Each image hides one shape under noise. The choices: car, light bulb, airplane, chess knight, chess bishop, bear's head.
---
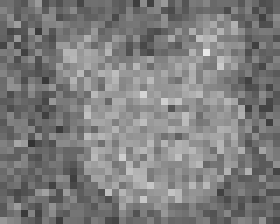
bear's head
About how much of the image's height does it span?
nearly all
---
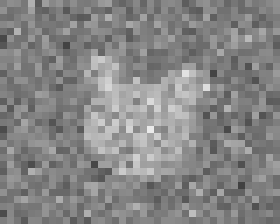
bear's head
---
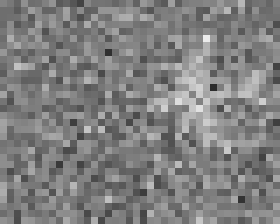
airplane
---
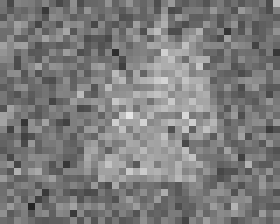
chess knight
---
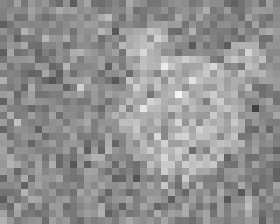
bear's head
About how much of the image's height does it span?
two thirds
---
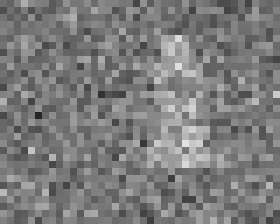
chess bishop
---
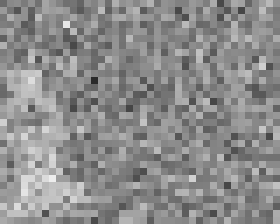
chess bishop
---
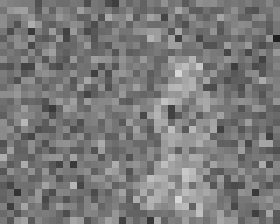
chess bishop
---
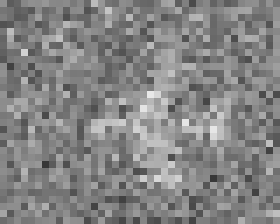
airplane
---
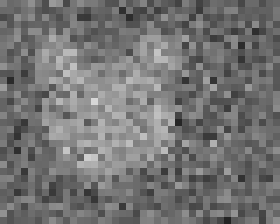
bear's head
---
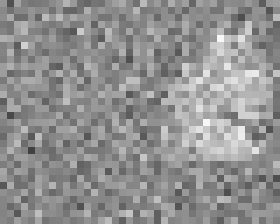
chess knight
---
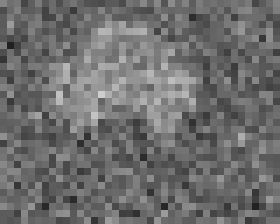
car
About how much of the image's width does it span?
half
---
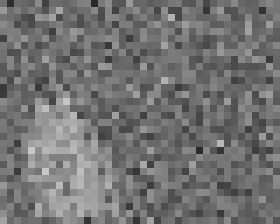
chess knight
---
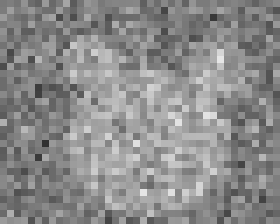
bear's head
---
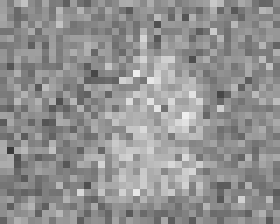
chess knight
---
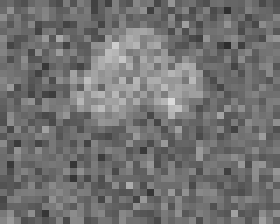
car
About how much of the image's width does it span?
half
